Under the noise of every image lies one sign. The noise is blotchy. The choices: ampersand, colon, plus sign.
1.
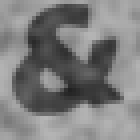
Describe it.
dark ampersand
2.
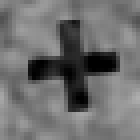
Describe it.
dark plus sign
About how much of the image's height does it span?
two thirds
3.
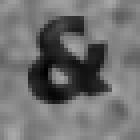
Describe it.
dark ampersand
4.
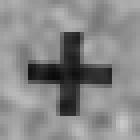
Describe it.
dark plus sign
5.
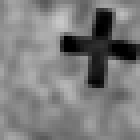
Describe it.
dark plus sign
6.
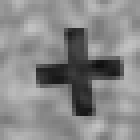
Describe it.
dark plus sign
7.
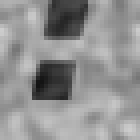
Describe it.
dark colon
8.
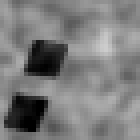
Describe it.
dark colon
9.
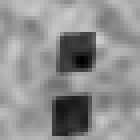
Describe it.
dark colon
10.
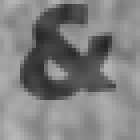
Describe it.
dark ampersand
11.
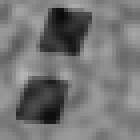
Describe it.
dark colon
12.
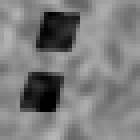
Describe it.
dark colon
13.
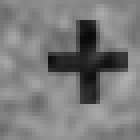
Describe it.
dark plus sign
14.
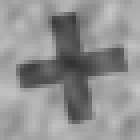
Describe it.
dark plus sign
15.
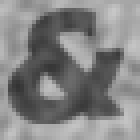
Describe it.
dark ampersand
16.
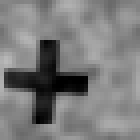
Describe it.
dark plus sign
